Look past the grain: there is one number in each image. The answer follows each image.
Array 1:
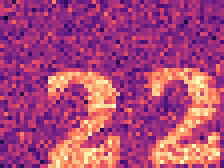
22
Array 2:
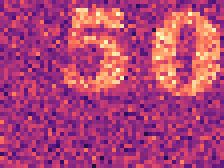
50
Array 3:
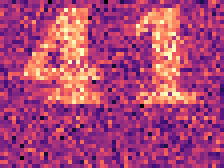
41
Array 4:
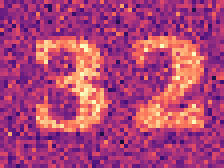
32
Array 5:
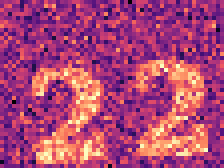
22
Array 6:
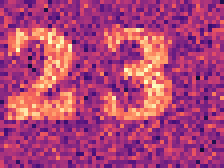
23
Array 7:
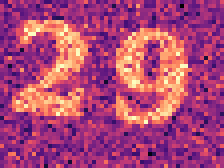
29
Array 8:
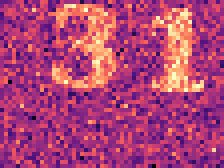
31
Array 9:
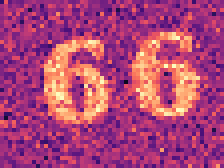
66
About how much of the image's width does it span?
two thirds
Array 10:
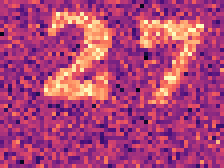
27
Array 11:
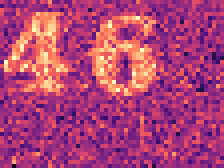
46
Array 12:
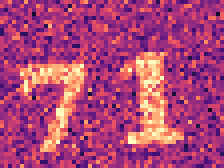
71
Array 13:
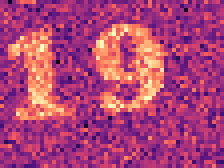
19
